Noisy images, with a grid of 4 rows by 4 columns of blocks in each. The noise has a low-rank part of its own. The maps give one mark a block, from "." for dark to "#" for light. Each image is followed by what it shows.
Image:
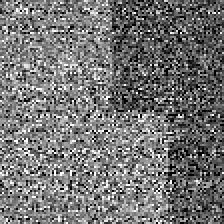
##..
##..
###.
###.
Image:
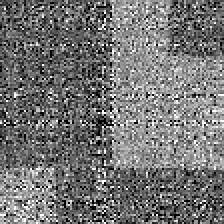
..#.
..##
..##
#...
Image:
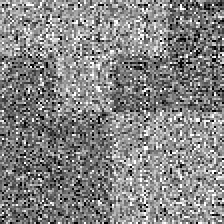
###.
.#..
..##
..##
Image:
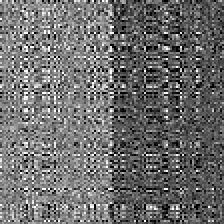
##..
##..
##..
##..
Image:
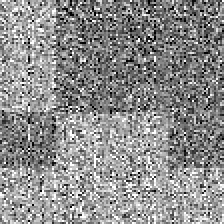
#...
#...
.##.
####
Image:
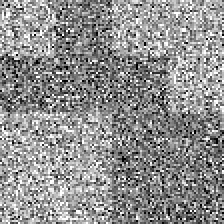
#.##
...#
##..
##..
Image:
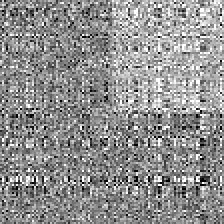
..##
..##
....
....
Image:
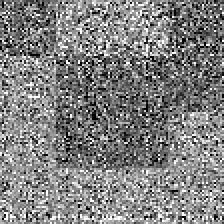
.##.
#...
#..#
####
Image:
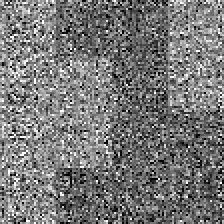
#..#
##.#
##..
#...
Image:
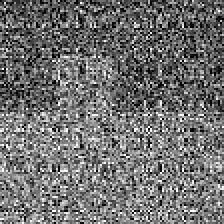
....
.#..
####
####
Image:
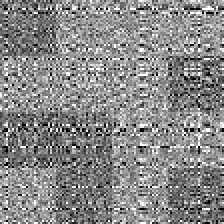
.###
###.
..##
#.#.
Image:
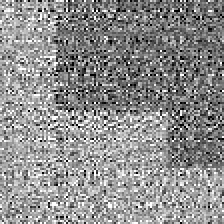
#...
#...
###.
####
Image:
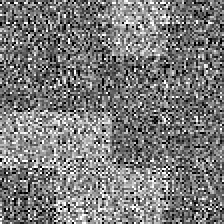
..#.
....
##..
.##.
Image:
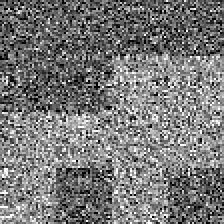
....
..##
####
#.#.
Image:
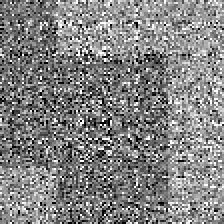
.###
...#
...#
#..#
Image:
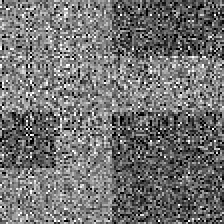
##..
####
.#..
##..
